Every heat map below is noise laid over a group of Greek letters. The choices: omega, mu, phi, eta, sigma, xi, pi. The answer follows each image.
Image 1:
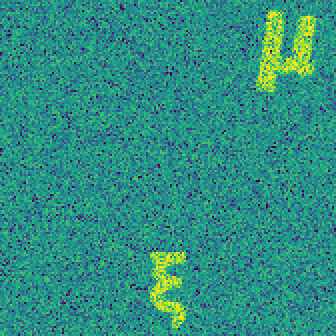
top right: light mu; bottom middle: light xi
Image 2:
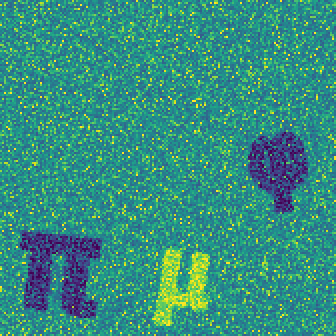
middle right: dark phi; bottom left: dark pi; bottom middle: light mu
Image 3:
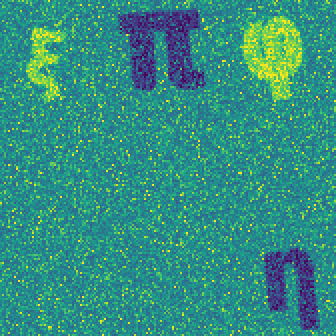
top left: light xi; top middle: dark pi; top right: light phi; bottom right: dark eta
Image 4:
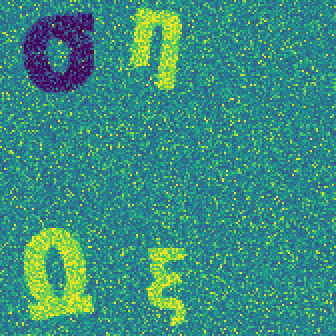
top left: dark sigma; top middle: light eta; bottom left: light omega; bottom middle: light xi
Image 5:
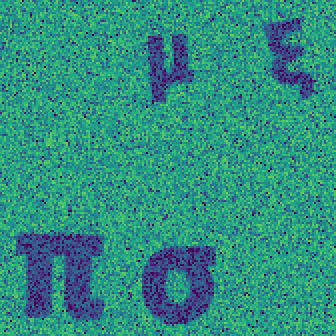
top middle: dark mu; top right: dark xi; bottom left: dark pi; bottom middle: dark sigma
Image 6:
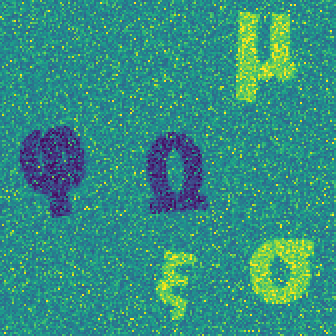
top right: light mu; middle left: dark phi; centre: dark omega; bottom middle: light xi; bottom right: light sigma
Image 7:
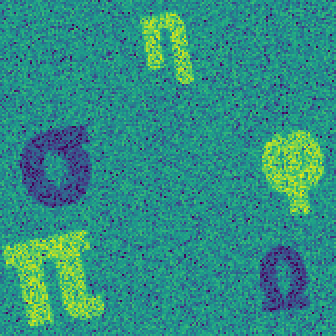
top middle: light eta; middle left: dark sigma; middle right: light phi; bottom left: light pi; bottom right: dark omega
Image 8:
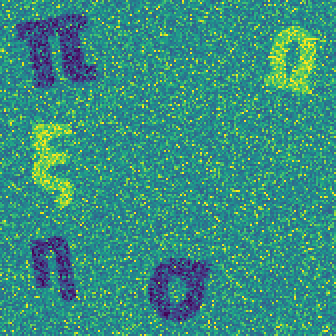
top left: dark pi; top right: light omega; middle left: light xi; bottom left: dark eta; bottom middle: dark sigma
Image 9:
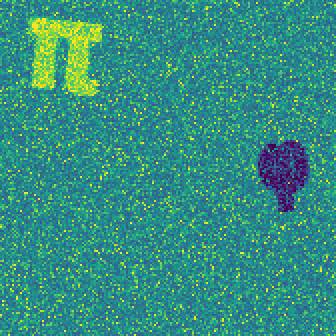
top left: light pi; middle right: dark phi
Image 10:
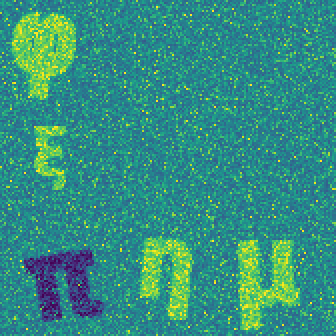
top left: light phi; middle left: light xi; bottom left: dark pi; bottom middle: light eta; bottom right: light mu
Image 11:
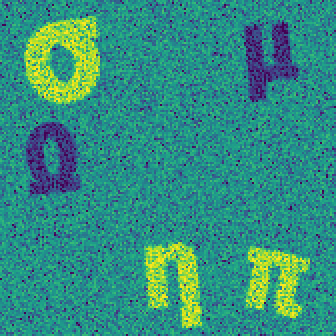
top left: light sigma; top right: dark mu; middle left: dark omega; bottom middle: light eta; bottom right: light pi
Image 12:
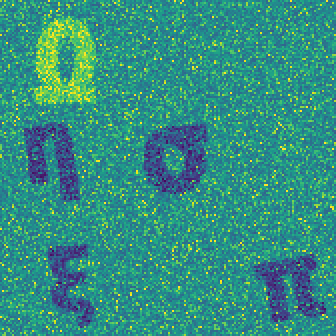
top left: light omega; middle left: dark eta; centre: dark sigma; bottom left: dark xi; bottom right: dark pi
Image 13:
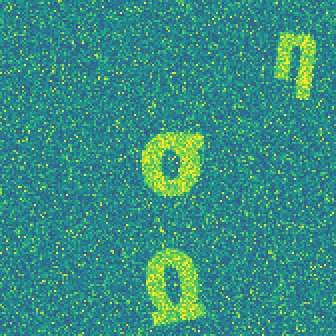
top right: light eta; centre: light sigma; bottom middle: light omega
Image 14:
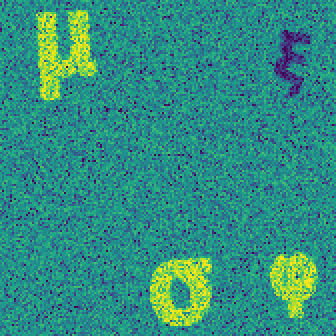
top left: light mu; top right: dark xi; bottom middle: light sigma; bottom right: light phi
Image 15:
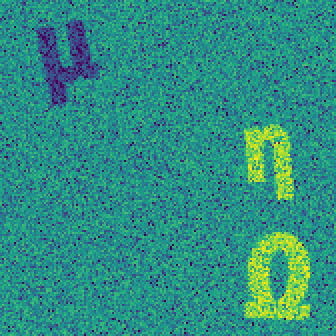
top left: dark mu; middle right: light eta; bottom right: light omega
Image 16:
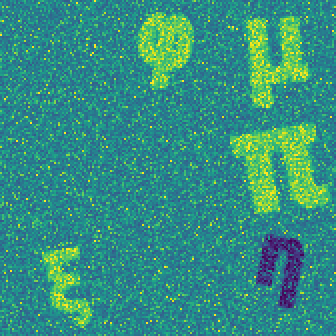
top middle: light phi; top right: light mu; middle right: light pi; bottom left: light xi; bottom right: dark eta
